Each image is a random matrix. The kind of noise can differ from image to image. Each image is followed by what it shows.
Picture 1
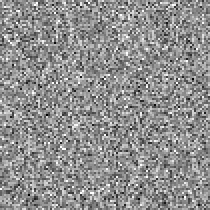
low rank plus noise
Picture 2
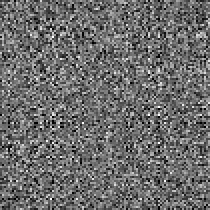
low rank plus noise
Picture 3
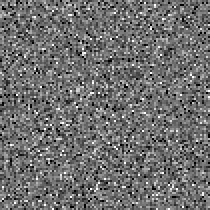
heavy tails
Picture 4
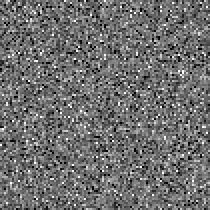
heavy tails
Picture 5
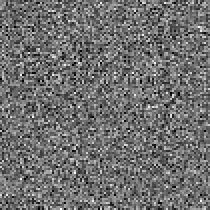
low rank plus noise
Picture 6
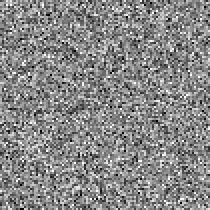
independent entries
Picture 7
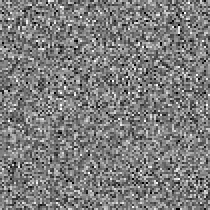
low rank plus noise
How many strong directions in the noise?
five to eight
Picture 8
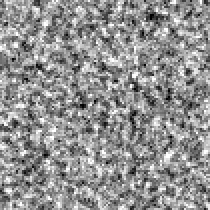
blotchy
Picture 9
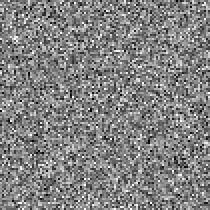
independent entries
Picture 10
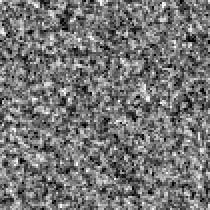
blotchy
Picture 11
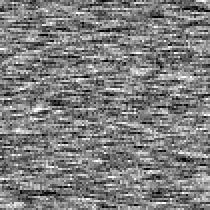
streaked along the rows
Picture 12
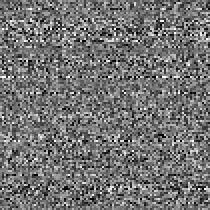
rows of uneven size
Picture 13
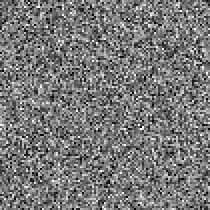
independent entries
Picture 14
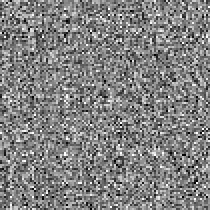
low rank plus noise
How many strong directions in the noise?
three or four
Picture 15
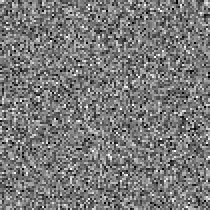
independent entries
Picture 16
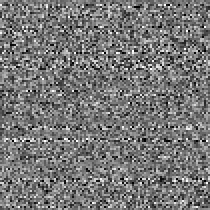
rows of uneven size
